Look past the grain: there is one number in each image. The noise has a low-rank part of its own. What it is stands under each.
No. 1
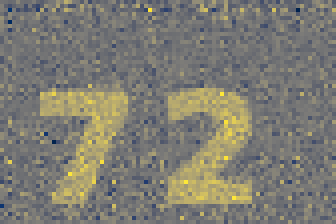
72
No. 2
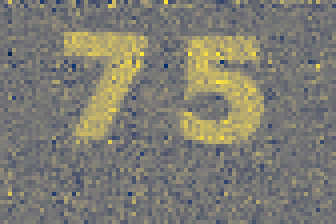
75
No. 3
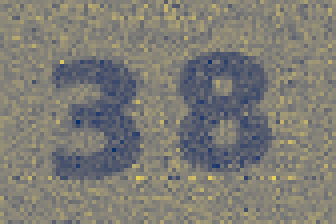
38
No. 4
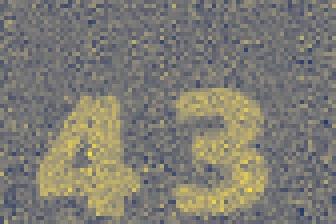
43
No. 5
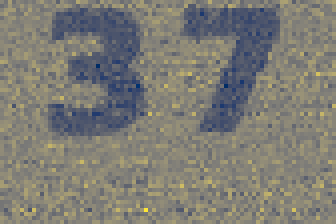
37
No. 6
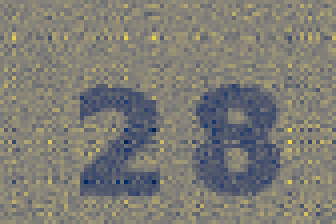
28
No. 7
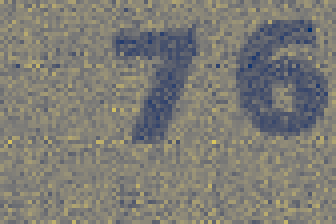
76
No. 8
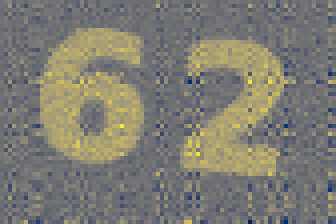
62
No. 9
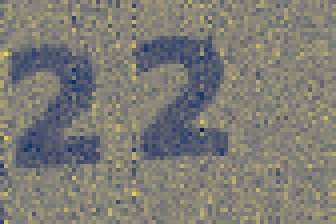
22
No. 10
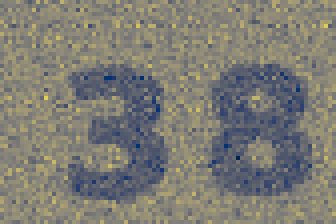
38
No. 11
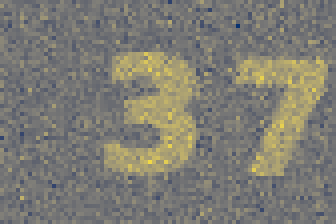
37
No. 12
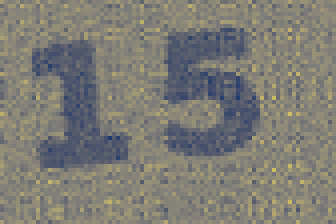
15
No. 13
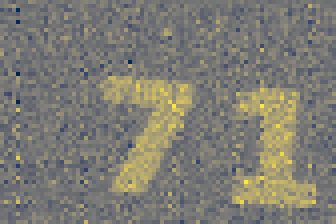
71
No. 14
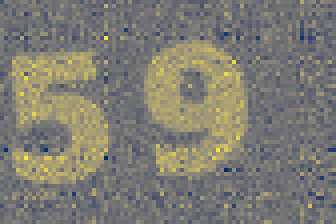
59
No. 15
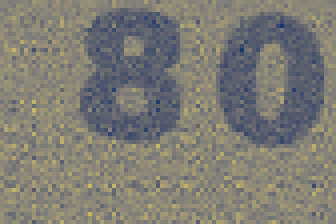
80
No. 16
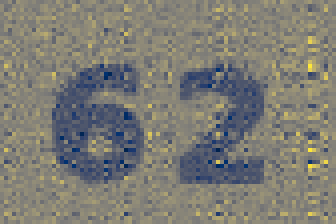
62
